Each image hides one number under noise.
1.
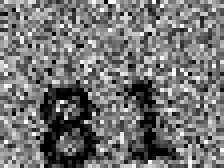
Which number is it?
81
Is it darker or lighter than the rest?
darker
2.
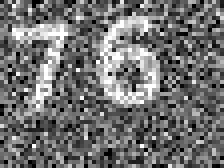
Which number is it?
76
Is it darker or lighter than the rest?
lighter
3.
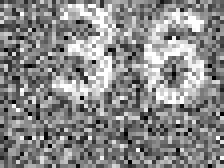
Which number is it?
36
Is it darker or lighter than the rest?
lighter
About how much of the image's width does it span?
two thirds
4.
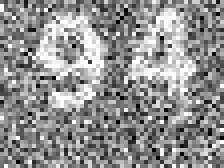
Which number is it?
94
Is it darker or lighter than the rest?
lighter
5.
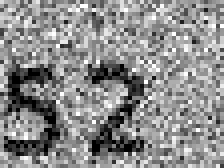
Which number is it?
52
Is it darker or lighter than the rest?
darker
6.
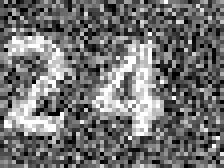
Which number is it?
24
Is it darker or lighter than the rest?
lighter
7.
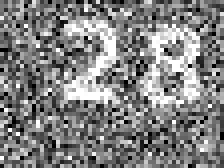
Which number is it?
28
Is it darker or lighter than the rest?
lighter
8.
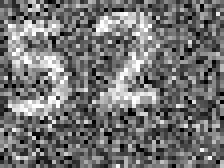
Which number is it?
52
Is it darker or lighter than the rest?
lighter
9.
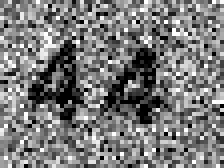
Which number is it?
44
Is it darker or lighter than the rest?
darker
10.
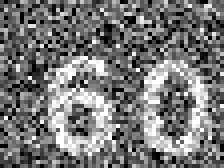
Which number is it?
60
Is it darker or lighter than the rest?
lighter
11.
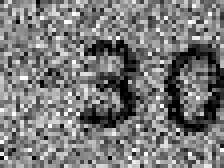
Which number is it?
30
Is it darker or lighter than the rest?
darker
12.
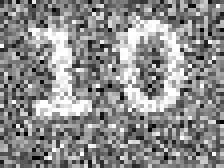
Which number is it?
10
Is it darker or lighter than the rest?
lighter
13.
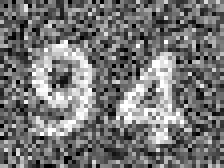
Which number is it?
94
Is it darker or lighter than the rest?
lighter
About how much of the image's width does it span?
two thirds
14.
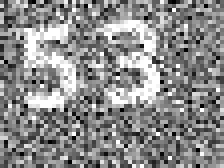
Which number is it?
53
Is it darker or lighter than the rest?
lighter
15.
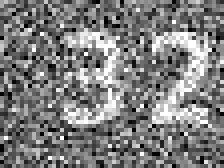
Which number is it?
32
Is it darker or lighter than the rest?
lighter
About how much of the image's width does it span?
two thirds
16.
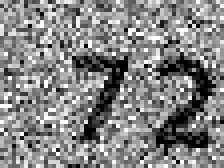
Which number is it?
72
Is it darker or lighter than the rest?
darker
